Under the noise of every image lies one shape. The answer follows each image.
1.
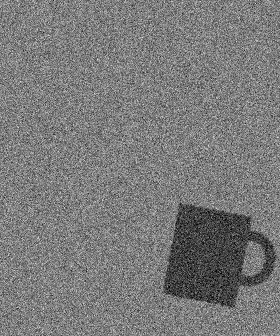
dark cup, bottom right
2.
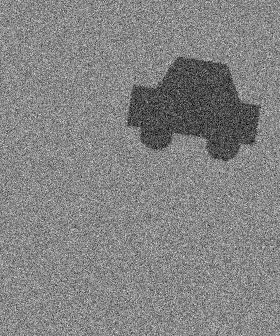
dark car
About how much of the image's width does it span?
half
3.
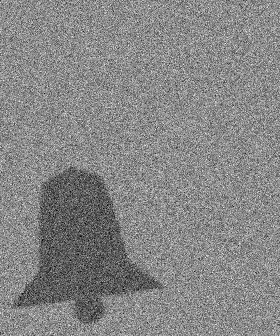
dark bell
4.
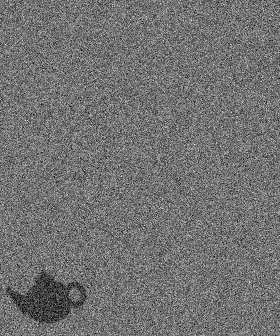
dark teapot, bottom left
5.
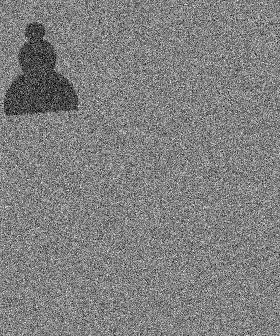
dark chess pawn, top left
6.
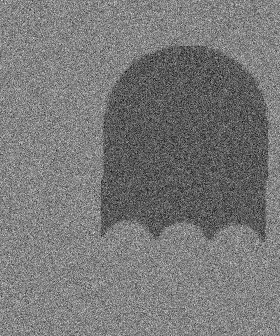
dark ghost
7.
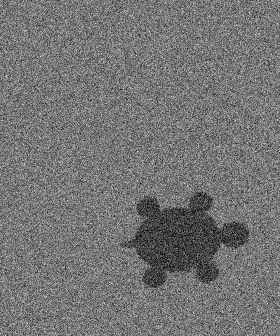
dark turtle
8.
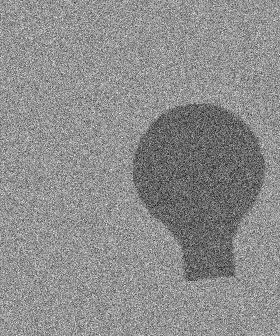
dark light bulb
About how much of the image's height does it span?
half
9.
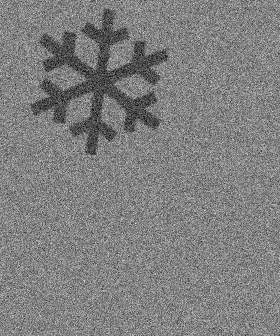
dark snowflake
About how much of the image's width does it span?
half
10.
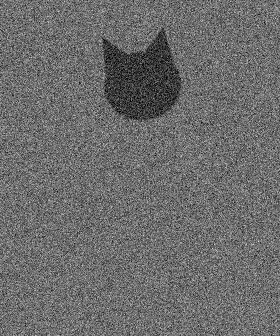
dark cat's head, top middle
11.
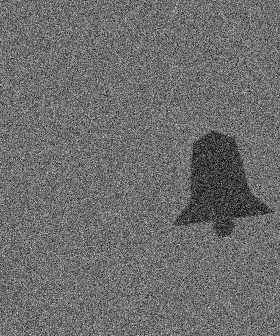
dark bell, middle right
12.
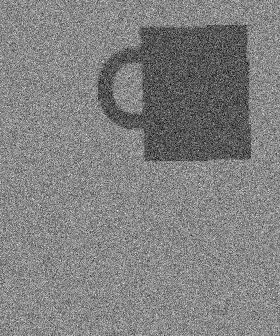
dark cup
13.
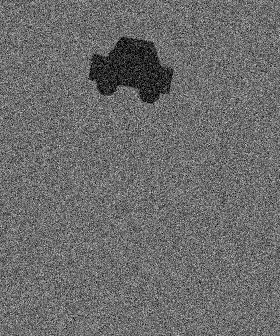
dark car, top middle
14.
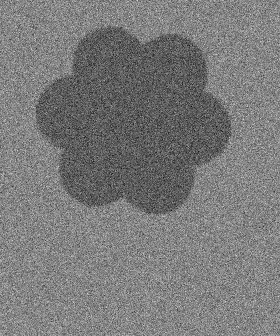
dark flower
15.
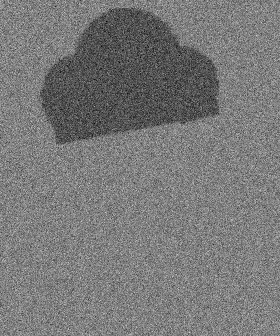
dark cloud
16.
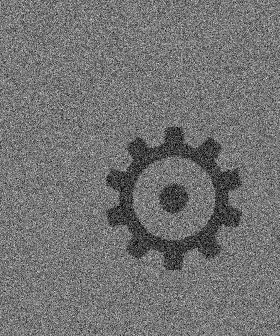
dark gear
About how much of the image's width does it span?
half
